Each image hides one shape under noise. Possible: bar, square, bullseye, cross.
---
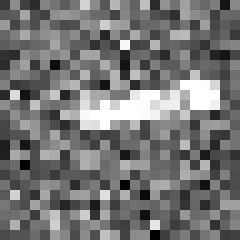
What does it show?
light bar
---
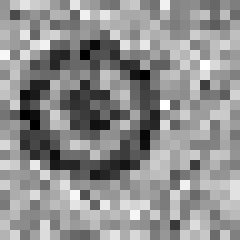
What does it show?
dark bullseye
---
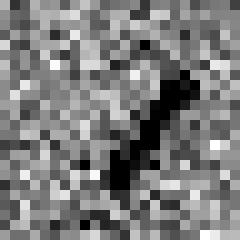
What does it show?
dark bar
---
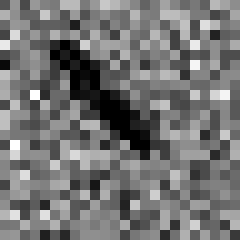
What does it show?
dark bar
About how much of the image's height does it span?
half
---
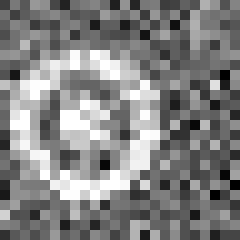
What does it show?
light bullseye
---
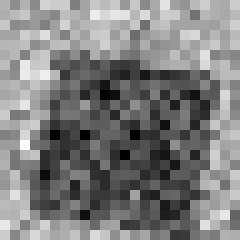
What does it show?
dark square
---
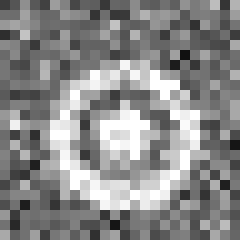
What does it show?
light bullseye
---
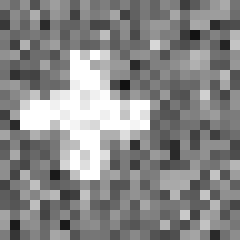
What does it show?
light cross
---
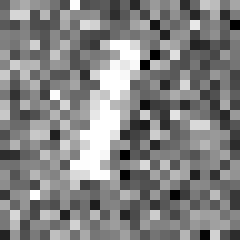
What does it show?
light bar
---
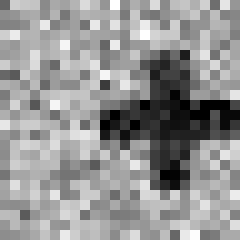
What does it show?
dark cross
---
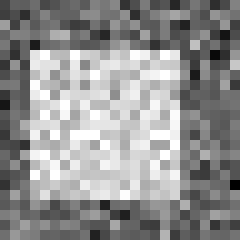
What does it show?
light square
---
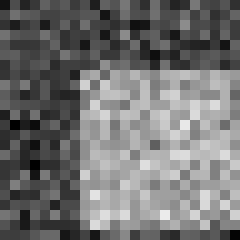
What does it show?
light square
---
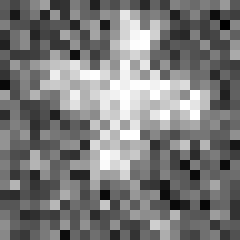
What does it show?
light cross
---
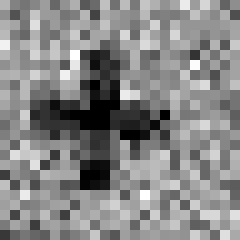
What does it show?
dark cross
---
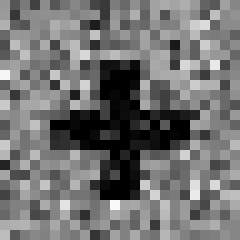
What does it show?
dark cross
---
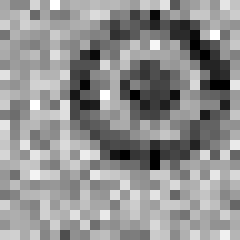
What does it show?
dark bullseye
